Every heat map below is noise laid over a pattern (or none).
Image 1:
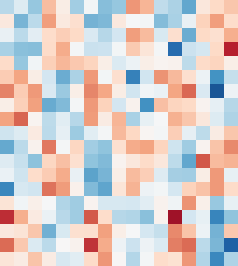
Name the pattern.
a checkerboard
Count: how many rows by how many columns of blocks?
4 by 6
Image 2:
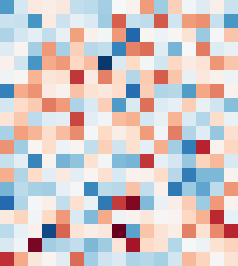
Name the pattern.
only noise
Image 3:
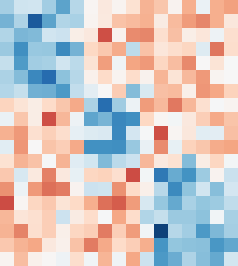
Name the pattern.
blocks along the diagonal
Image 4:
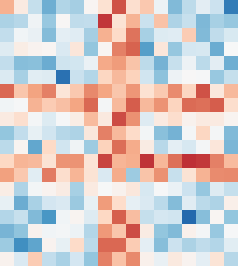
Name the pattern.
bands of rows crossing bands of columns
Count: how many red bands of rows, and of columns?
2 and 1
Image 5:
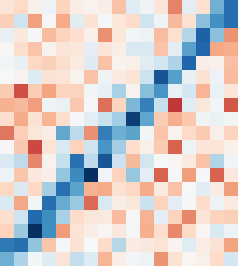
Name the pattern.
a diagonal band
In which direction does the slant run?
bottom left to top right
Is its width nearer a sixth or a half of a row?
a sixth
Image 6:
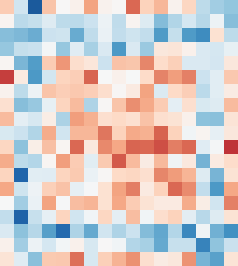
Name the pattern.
bands of rows crossing bands of columns
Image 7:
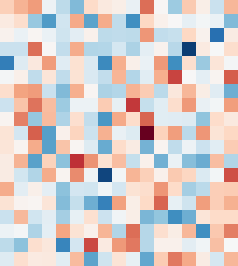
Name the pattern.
only noise
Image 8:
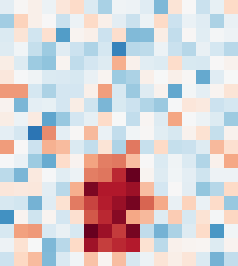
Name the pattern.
one block
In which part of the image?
bottom middle
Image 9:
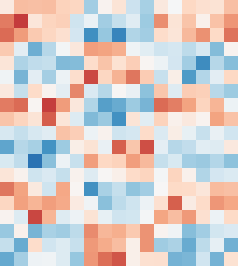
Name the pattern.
a checkerboard
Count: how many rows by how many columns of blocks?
6 by 3
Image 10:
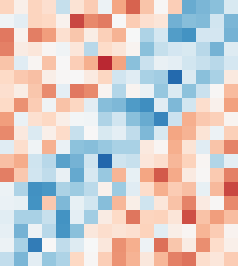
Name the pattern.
a diagonal band
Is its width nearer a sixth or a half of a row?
a half
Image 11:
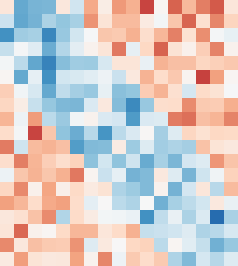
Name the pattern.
a diagonal band
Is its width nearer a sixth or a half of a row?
a half
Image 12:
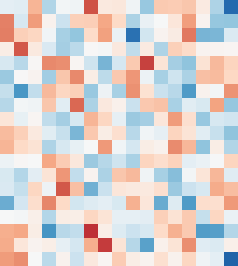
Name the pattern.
a checkerboard
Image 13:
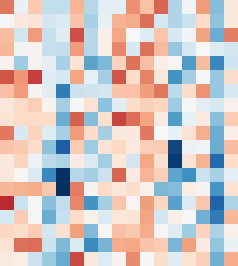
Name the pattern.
bands of columns
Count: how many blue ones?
4
